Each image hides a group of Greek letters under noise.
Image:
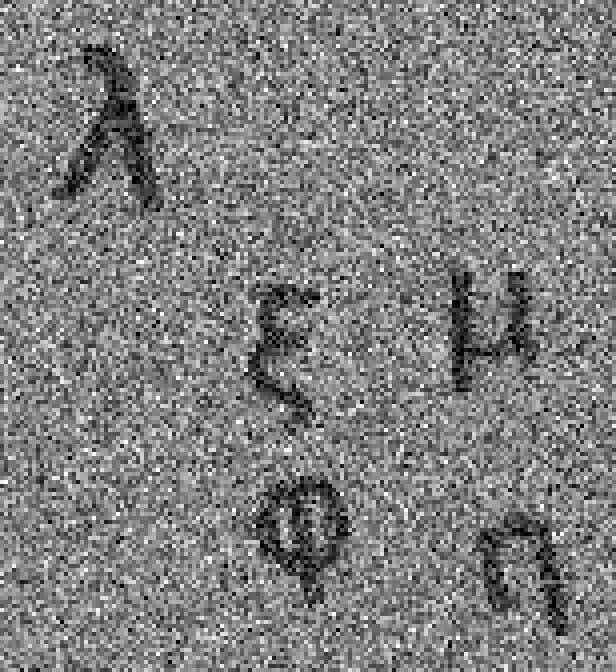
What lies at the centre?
xi
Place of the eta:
bottom right
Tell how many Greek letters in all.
5
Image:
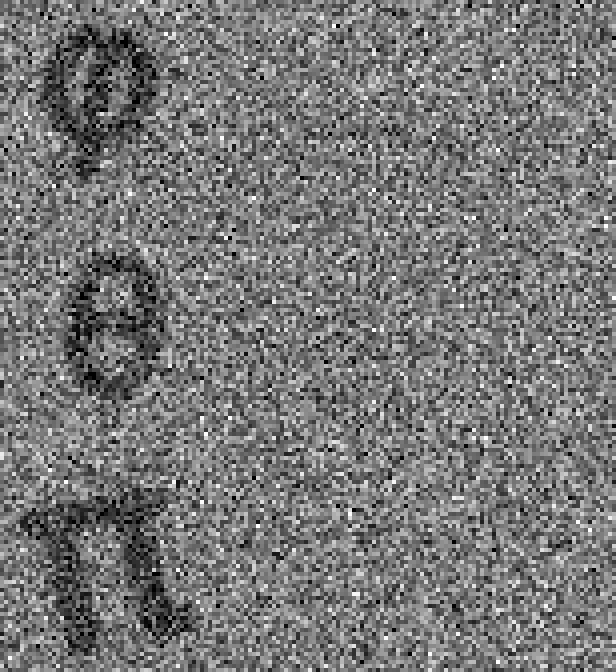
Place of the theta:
middle left
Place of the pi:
bottom left
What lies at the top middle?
nothing
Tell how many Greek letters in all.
3
